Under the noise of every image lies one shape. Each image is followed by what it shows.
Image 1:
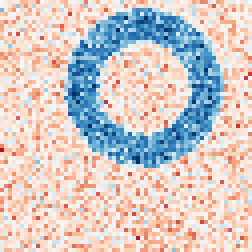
ring
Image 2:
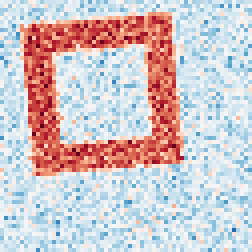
square frame
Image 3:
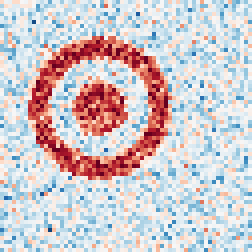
bullseye
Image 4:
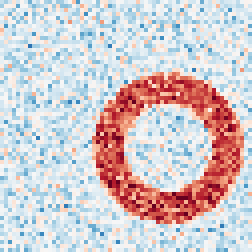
ring
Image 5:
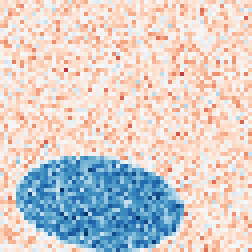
ellipse
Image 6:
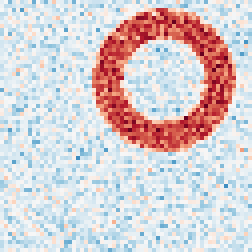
ring
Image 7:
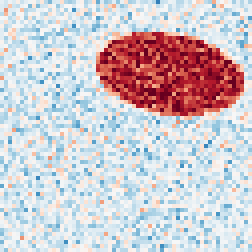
ellipse
